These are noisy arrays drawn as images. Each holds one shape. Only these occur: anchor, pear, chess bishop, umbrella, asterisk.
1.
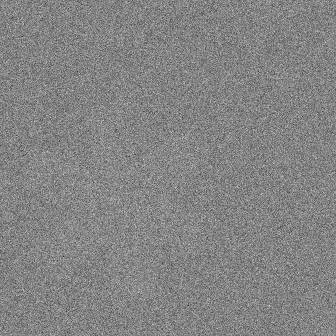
asterisk
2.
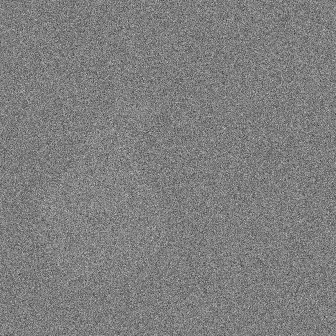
pear
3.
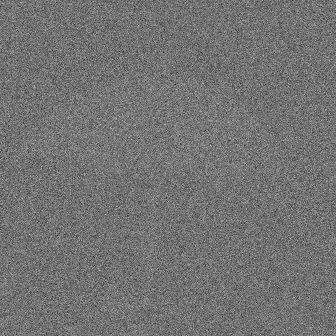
umbrella
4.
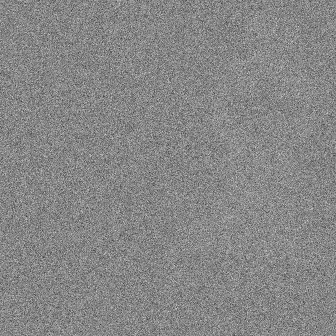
chess bishop
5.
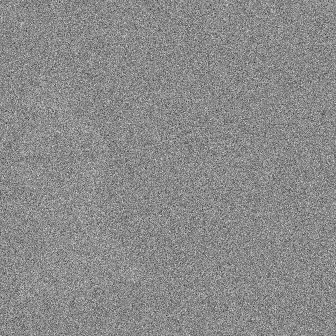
chess bishop
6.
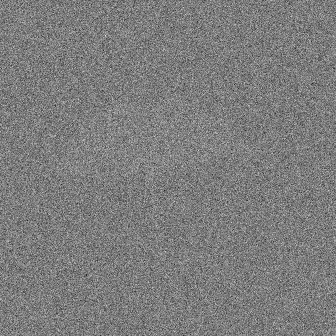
umbrella
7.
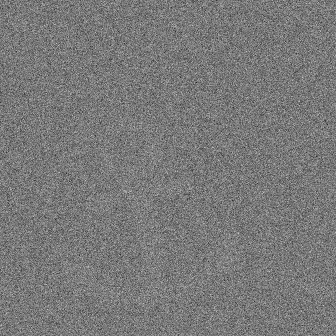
anchor
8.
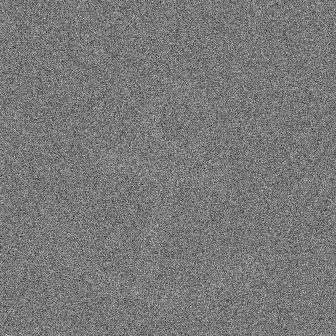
anchor
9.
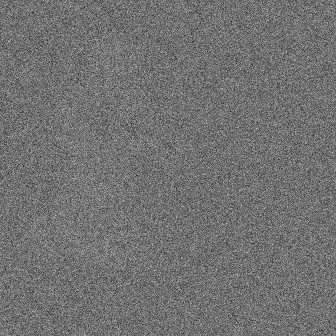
chess bishop
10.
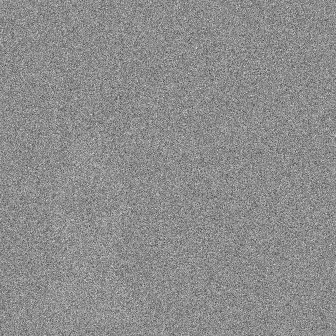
chess bishop
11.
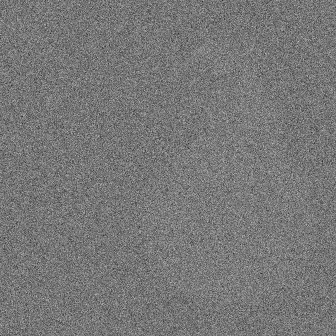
pear
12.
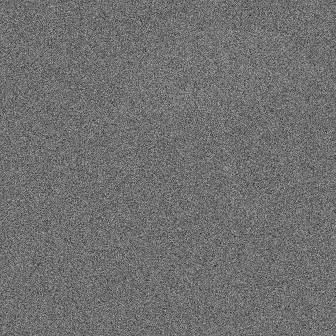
umbrella
